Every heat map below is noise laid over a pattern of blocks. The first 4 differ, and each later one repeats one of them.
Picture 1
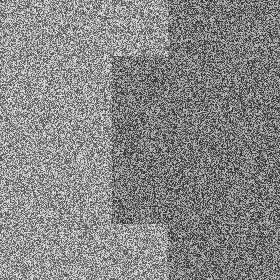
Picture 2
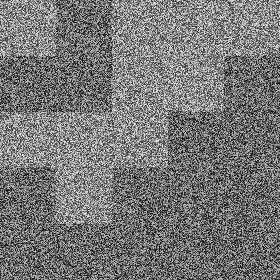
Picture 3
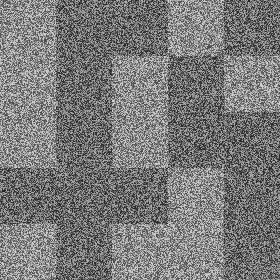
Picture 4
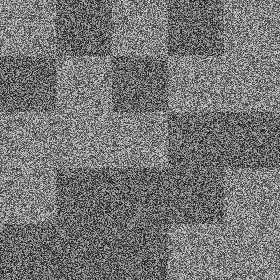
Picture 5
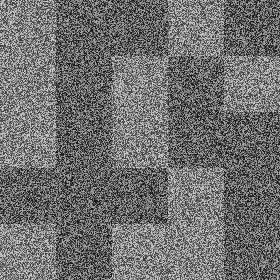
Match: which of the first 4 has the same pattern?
3
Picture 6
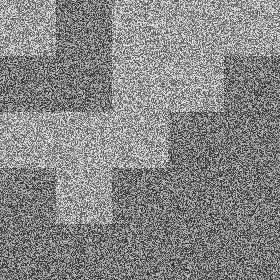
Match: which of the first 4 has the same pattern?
2
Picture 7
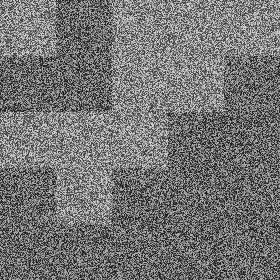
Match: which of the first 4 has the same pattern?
2
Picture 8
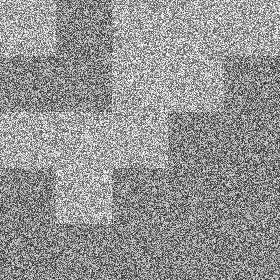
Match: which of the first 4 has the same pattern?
2
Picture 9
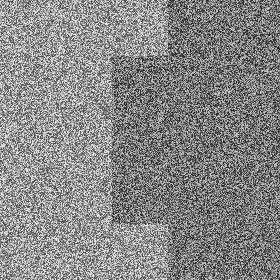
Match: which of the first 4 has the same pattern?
1
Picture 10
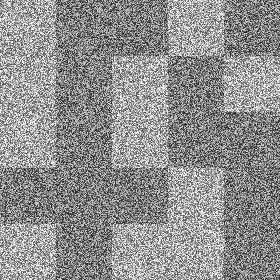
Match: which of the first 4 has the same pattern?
3
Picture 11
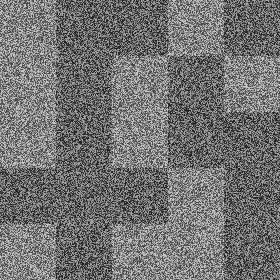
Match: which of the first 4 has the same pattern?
3
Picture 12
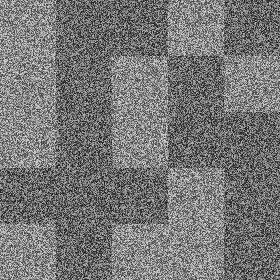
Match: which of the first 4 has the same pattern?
3
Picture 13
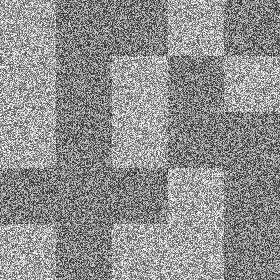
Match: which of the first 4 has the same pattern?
3
